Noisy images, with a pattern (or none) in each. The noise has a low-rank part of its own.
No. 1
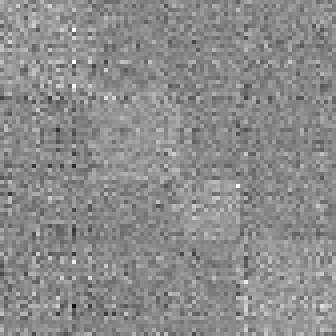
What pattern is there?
blocks along the diagonal
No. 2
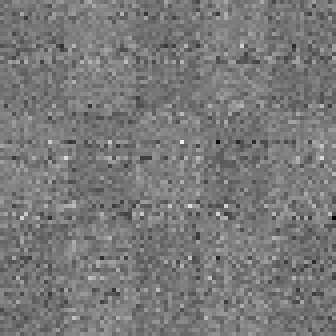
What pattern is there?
a checkerboard
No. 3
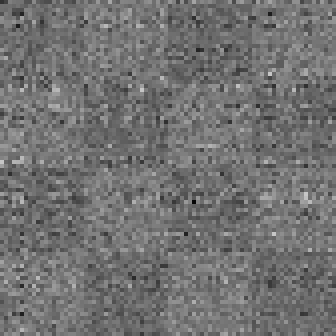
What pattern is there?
a checkerboard
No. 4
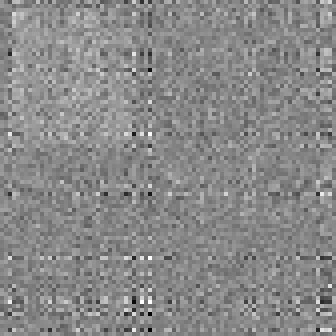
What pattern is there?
one block
